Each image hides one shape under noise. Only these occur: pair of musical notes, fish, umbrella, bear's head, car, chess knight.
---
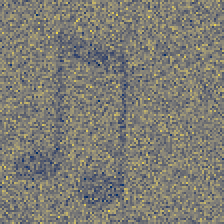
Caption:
dark pair of musical notes
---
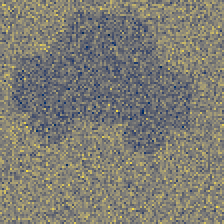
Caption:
dark car
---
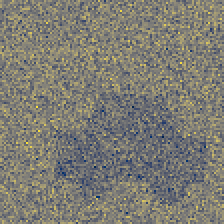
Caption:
dark car
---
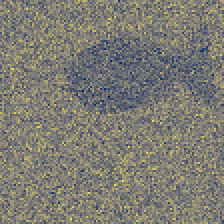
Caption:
dark fish
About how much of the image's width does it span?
two thirds
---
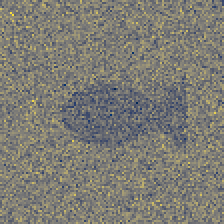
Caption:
dark fish
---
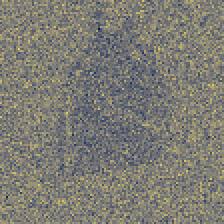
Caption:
dark chess knight
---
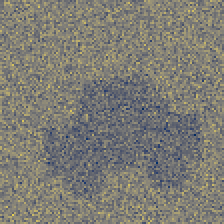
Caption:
dark car
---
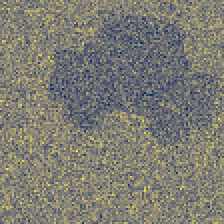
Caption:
dark car
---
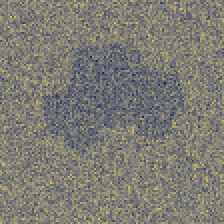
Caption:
dark car
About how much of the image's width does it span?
two thirds
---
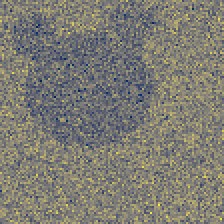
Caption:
dark bear's head
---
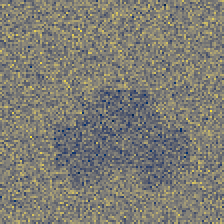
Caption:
dark car
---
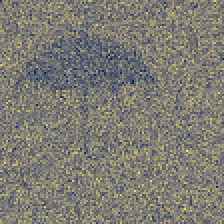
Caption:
dark umbrella
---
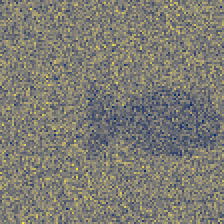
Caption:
dark fish
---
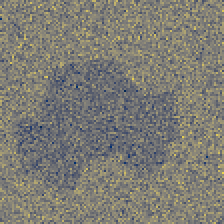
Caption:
dark car
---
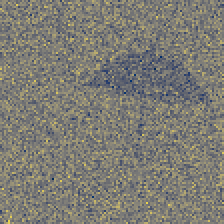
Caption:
dark umbrella
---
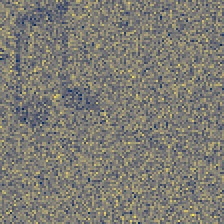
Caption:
dark pair of musical notes
